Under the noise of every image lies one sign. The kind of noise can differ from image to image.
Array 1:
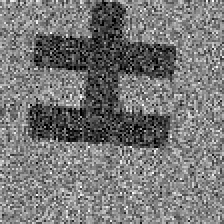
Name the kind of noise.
low rank plus noise
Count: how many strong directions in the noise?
two
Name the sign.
plus-minus sign
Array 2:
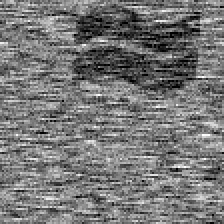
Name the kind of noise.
streaked along the rows
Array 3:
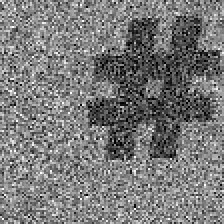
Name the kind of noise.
low rank plus noise
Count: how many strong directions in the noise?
five to eight
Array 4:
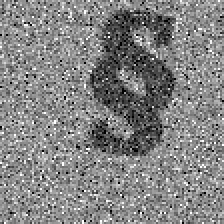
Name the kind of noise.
heavy tails
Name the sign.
section sign
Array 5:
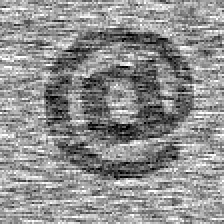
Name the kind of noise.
streaked along the rows
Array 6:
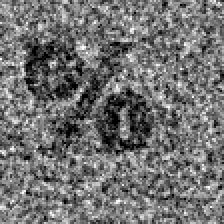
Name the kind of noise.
blotchy
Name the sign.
percent sign
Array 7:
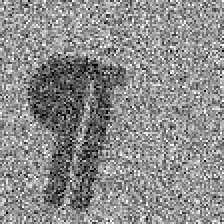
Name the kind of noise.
low rank plus noise
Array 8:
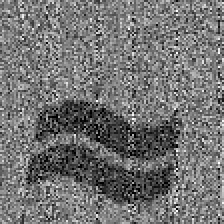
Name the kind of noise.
columns of uneven size
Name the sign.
approximately sign
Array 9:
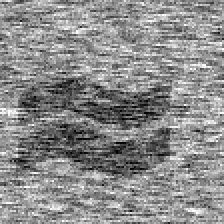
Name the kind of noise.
streaked along the rows
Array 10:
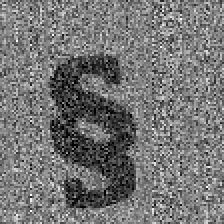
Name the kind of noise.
columns of uneven size
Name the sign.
section sign
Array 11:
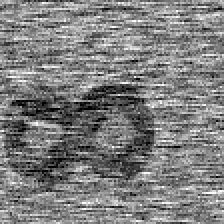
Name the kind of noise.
streaked along the rows
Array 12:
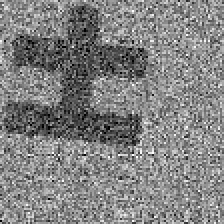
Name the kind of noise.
low rank plus noise
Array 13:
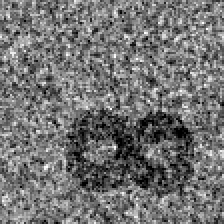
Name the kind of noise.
blotchy
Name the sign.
infinity sign
